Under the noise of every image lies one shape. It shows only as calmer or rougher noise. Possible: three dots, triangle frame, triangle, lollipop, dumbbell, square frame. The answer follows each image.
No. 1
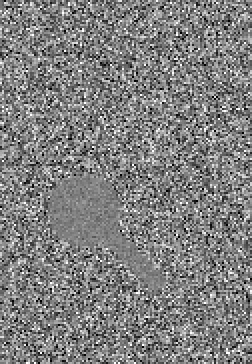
lollipop
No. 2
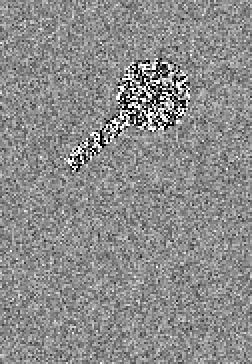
lollipop
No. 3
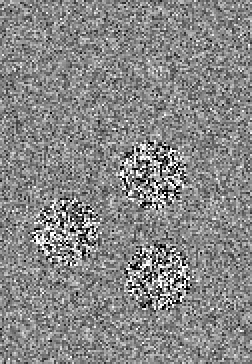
three dots
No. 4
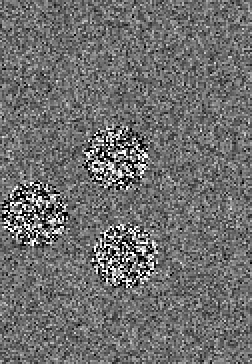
three dots
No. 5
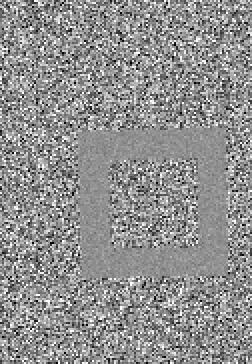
square frame
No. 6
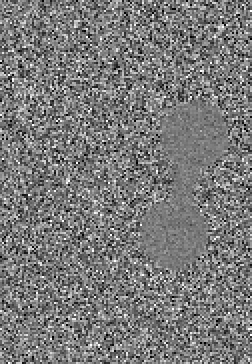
dumbbell
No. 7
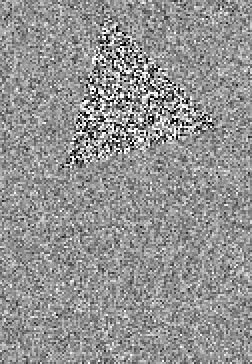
triangle
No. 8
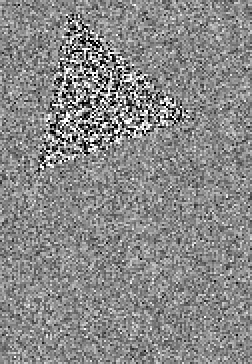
triangle
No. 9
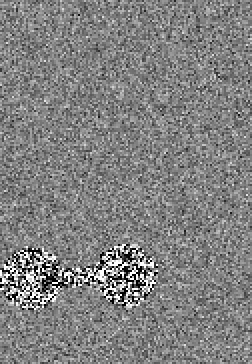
dumbbell
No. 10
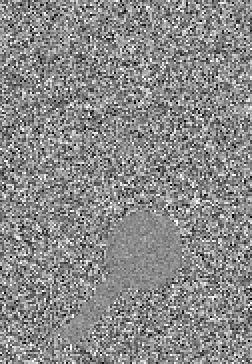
lollipop
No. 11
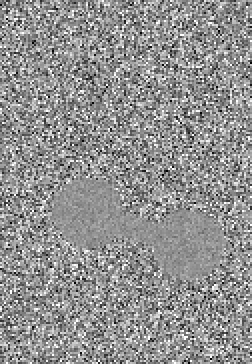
dumbbell
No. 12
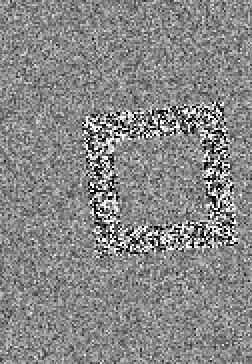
square frame
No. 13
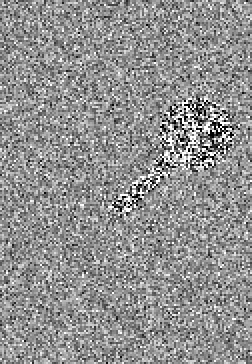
lollipop
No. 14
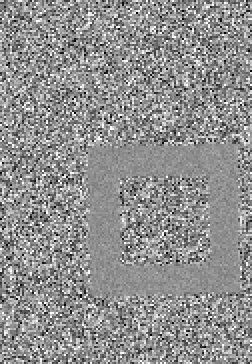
square frame
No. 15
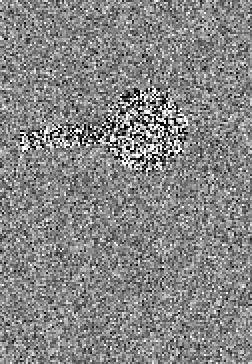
lollipop
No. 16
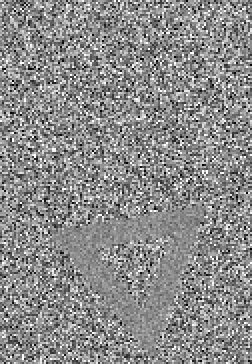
triangle frame
